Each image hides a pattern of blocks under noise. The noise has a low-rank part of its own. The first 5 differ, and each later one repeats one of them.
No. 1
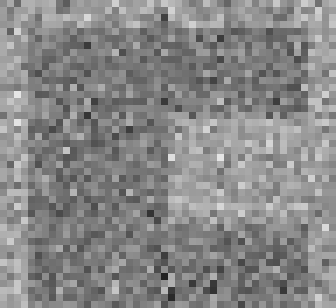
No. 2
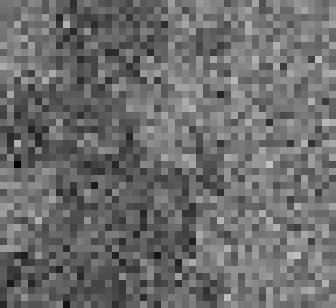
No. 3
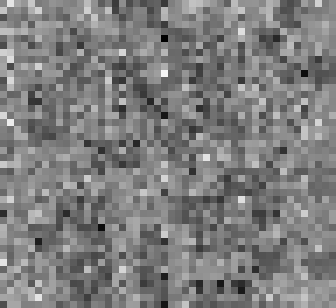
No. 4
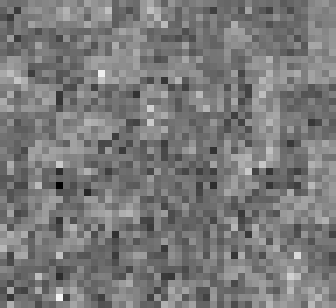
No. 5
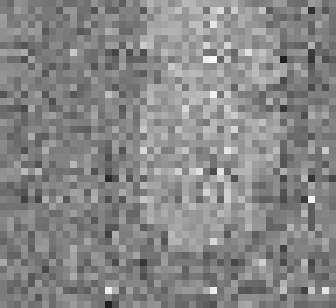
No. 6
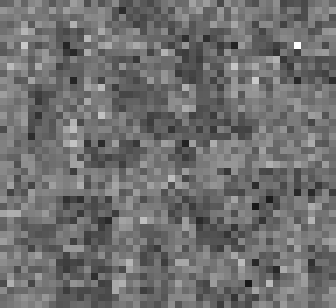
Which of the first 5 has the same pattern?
3
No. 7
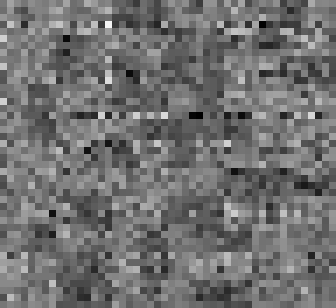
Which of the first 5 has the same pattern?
3
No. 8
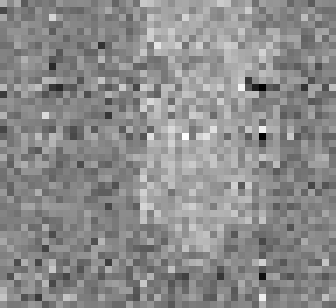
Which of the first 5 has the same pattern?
5
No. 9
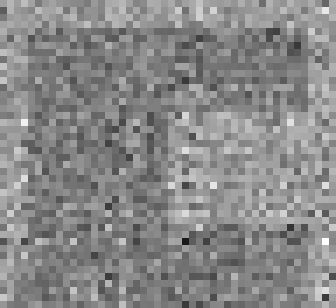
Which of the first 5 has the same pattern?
1
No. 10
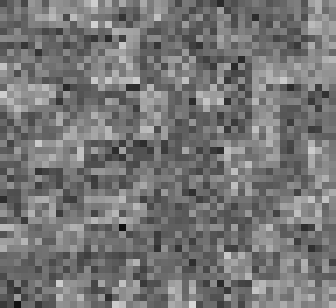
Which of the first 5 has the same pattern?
4
